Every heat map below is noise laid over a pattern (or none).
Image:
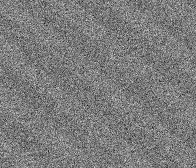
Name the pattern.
diagonal stripes
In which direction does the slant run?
top left to bottom right
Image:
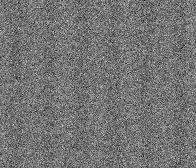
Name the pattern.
vertical stripes
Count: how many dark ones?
6
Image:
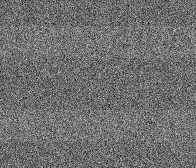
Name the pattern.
horizontal stripes
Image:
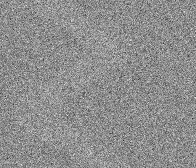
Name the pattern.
a wavy band
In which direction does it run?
top to bottom
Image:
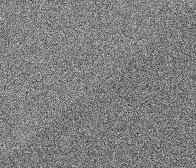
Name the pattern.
a sharp edge
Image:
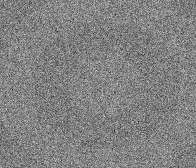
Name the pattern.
rings round one point
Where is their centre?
centre
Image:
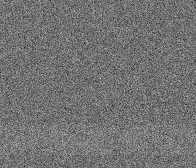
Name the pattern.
one horizontal stripe
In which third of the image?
bottom
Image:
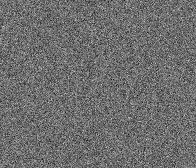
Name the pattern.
only noise
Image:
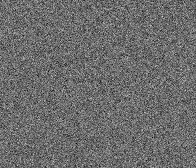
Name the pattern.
only noise
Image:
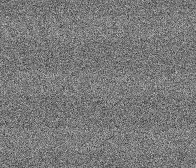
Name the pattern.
horizontal stripes
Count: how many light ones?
3
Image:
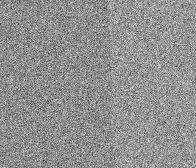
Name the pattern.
a sharp edge
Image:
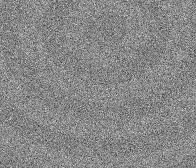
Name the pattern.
rings round one point
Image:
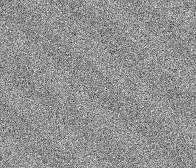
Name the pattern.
diagonal stripes
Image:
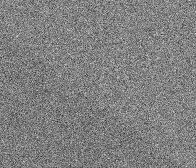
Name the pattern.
a sharp edge
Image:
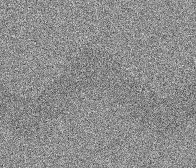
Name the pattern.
a wavy band
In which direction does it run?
left to right
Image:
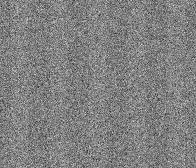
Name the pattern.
vertical stripes
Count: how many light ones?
5
